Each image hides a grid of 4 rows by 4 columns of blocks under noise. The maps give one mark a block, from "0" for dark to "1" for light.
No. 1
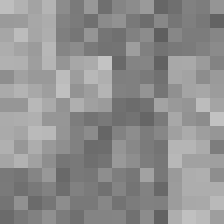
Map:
1000
1101
1001
0001
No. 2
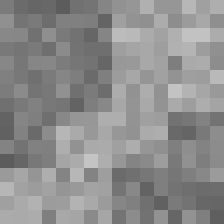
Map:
0011
0011
0110
1100
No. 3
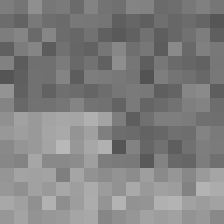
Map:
0000
0000
1100
1111
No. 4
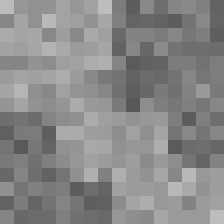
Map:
1100
1100
0110
0011
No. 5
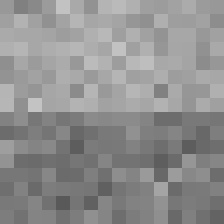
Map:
1111
1111
0000
0000
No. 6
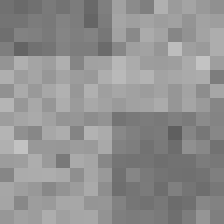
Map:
0011
1111
1100
1100
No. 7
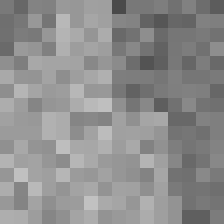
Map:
0100
1100
1110
1110
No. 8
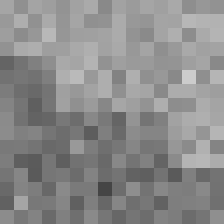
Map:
1111
0111
0001
0000
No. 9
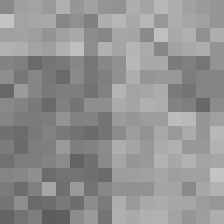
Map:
1111
0010
0011
0011
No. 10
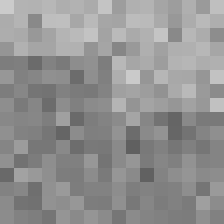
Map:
1111
0011
0000
0000
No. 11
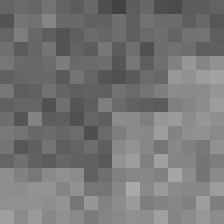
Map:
0000
0001
0011
1111
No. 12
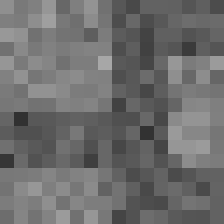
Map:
1100
1101
0001
1100
